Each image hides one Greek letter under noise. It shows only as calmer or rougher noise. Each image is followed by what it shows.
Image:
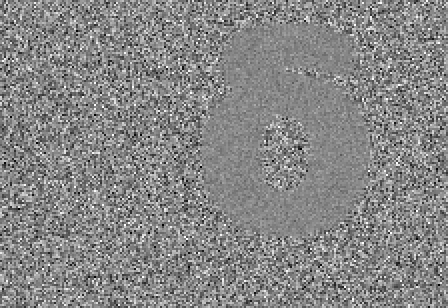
delta
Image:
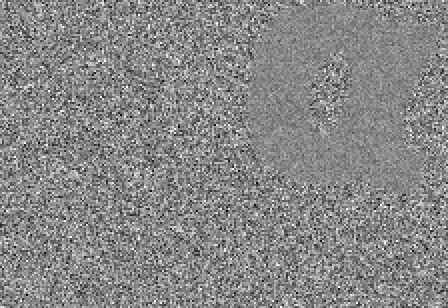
alpha
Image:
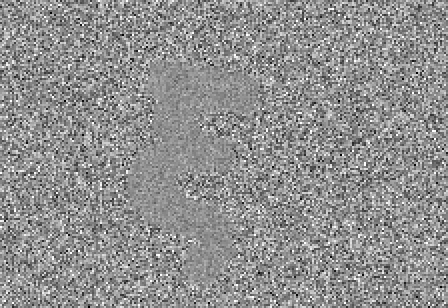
xi
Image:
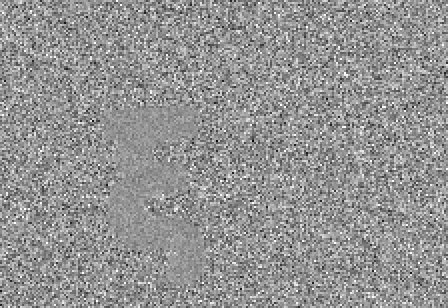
xi
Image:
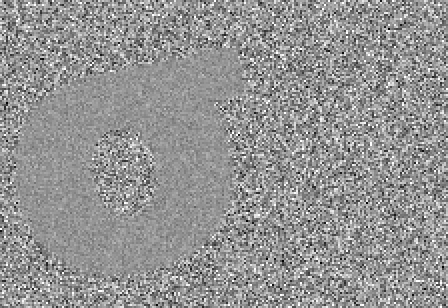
sigma
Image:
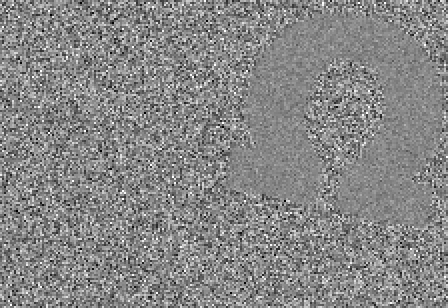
omega
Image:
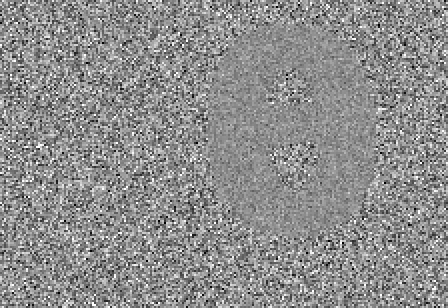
theta
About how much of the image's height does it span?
two thirds
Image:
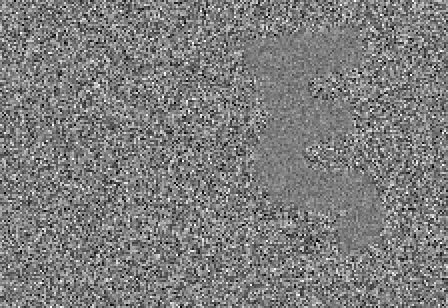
xi
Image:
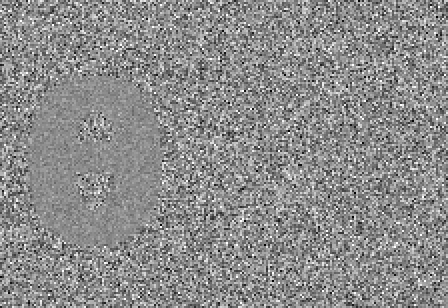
theta
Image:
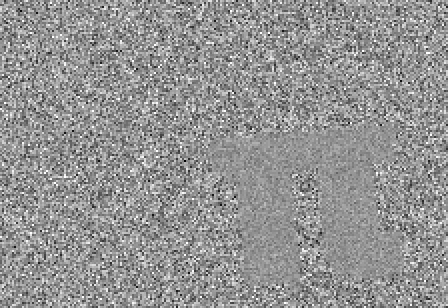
pi
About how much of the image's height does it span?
half
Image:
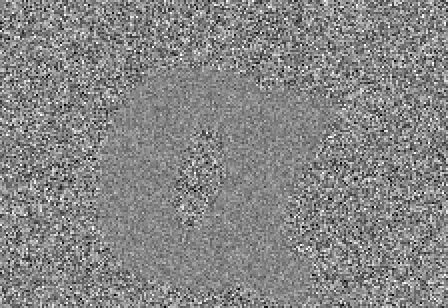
alpha
